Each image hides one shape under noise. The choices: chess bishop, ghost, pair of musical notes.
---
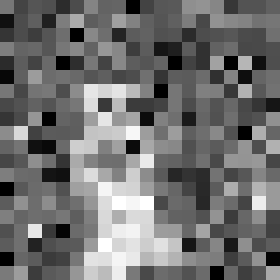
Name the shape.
chess bishop
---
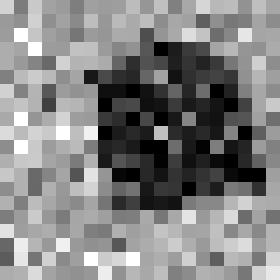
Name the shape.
ghost
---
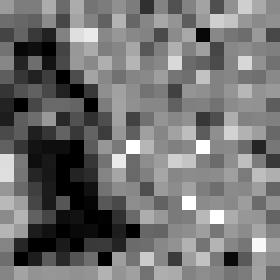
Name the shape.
chess bishop
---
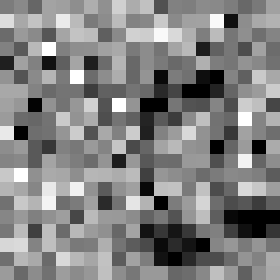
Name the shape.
pair of musical notes
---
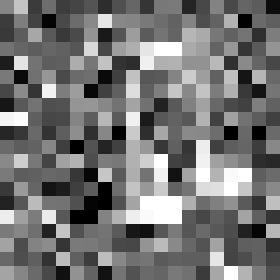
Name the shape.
pair of musical notes
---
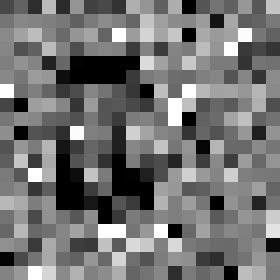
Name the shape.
pair of musical notes
